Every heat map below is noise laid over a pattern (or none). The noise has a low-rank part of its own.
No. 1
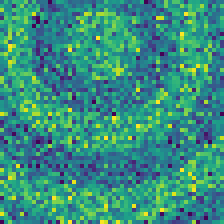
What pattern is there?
rings round one point
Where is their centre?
top middle
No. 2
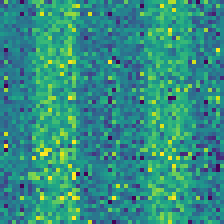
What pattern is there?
vertical stripes
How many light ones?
2
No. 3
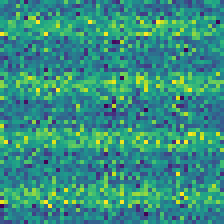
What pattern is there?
horizontal stripes
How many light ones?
4
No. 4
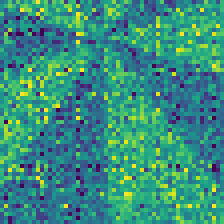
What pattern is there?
spokes from one point
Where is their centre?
top middle
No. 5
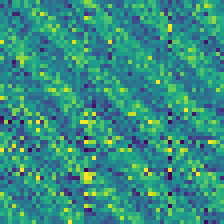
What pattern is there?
diagonal stripes
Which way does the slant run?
top left to bottom right
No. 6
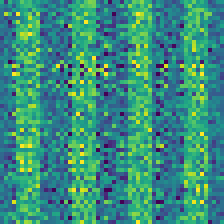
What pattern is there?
vertical stripes
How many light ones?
4
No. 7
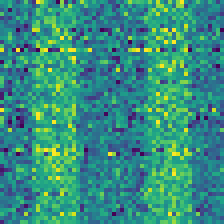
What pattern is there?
vertical stripes
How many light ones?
2
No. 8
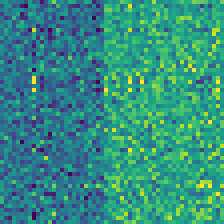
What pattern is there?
a sharp edge
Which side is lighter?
right
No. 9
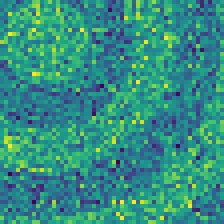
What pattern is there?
rings round one point
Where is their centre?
top left
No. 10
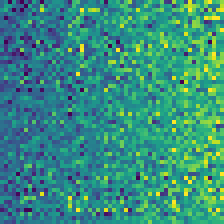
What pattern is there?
a smooth slope
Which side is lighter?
right
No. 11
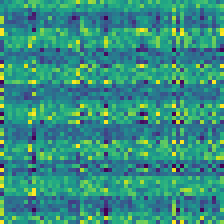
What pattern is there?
horizontal stripes
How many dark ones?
6
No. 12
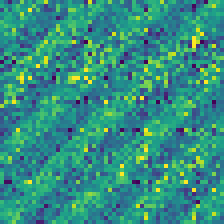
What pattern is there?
diagonal stripes
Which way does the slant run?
bottom left to top right
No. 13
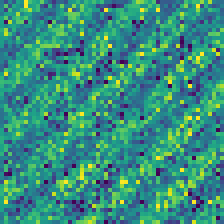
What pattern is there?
diagonal stripes
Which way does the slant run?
bottom left to top right
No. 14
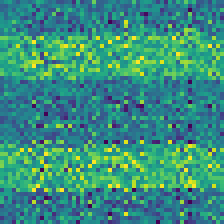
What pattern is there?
horizontal stripes
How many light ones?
2
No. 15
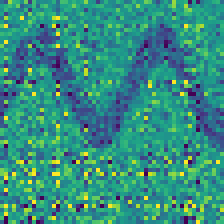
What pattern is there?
a wavy band
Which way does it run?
left to right
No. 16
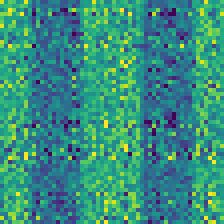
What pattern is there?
vertical stripes
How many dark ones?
2
